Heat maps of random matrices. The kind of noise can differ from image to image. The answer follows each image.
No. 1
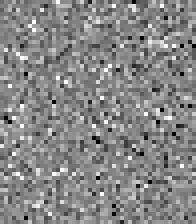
heavy tails
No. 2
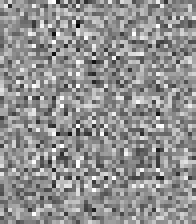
low rank plus noise
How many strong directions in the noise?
three or four
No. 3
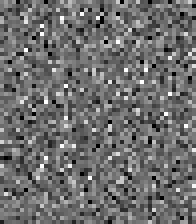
heavy tails
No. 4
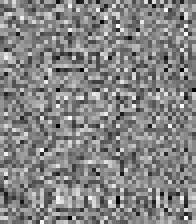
low rank plus noise
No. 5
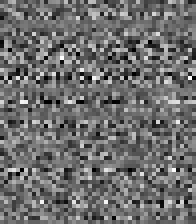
rows of uneven size
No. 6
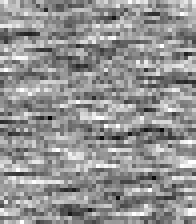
streaked along the rows
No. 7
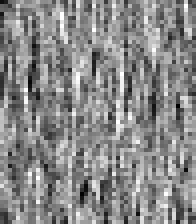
streaked along the columns
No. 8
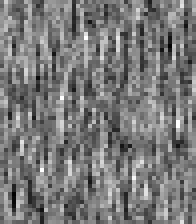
streaked along the columns
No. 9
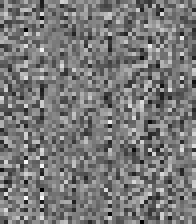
columns of uneven size
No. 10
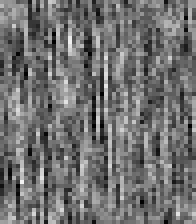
streaked along the columns
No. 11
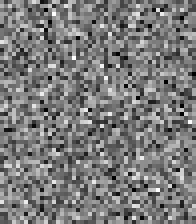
independent entries
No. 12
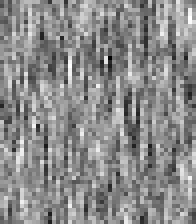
streaked along the columns
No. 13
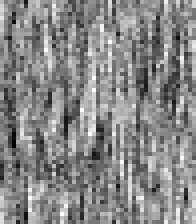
streaked along the columns
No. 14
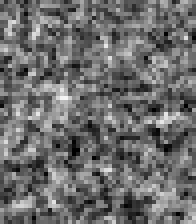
blotchy
